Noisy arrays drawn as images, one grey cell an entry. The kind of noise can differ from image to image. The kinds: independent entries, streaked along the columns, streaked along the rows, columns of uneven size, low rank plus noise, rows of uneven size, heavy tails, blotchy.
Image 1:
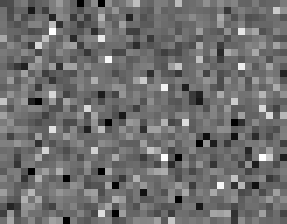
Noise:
heavy tails
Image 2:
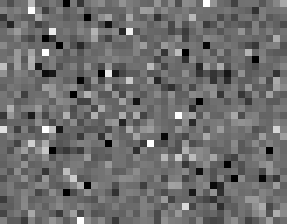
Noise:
heavy tails
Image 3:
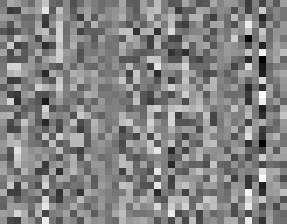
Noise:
columns of uneven size
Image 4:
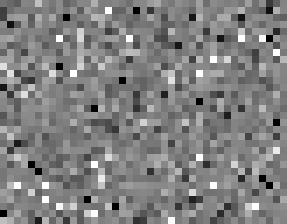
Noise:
heavy tails
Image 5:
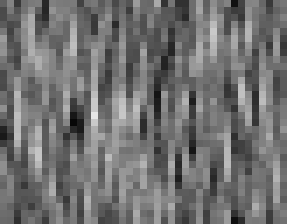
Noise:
streaked along the columns
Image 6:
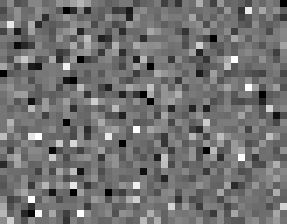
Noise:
heavy tails
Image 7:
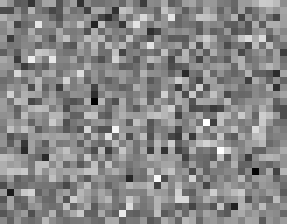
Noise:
independent entries
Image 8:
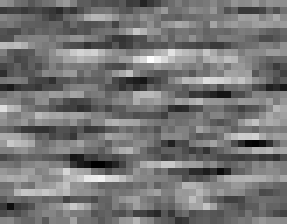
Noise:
streaked along the rows
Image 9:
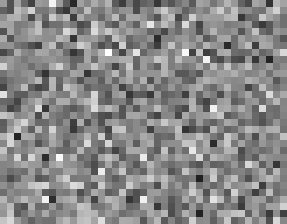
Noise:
independent entries
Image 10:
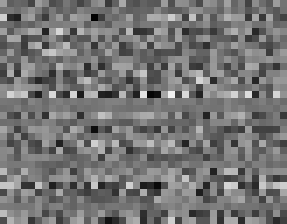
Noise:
rows of uneven size
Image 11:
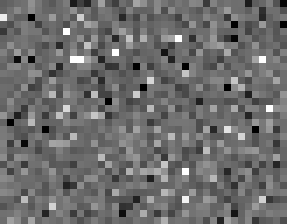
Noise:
heavy tails
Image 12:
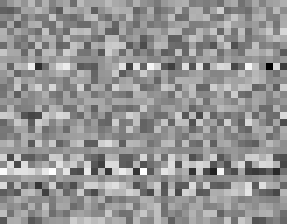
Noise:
rows of uneven size
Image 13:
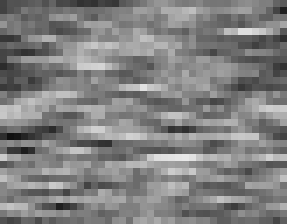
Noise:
streaked along the rows
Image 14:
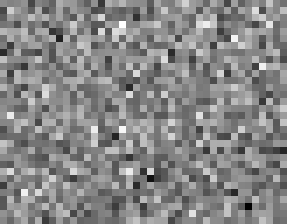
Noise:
independent entries
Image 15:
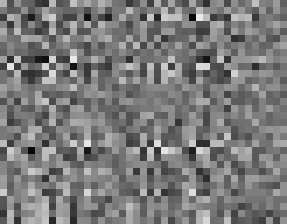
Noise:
low rank plus noise
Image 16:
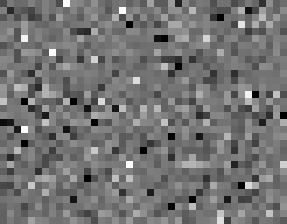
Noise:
heavy tails
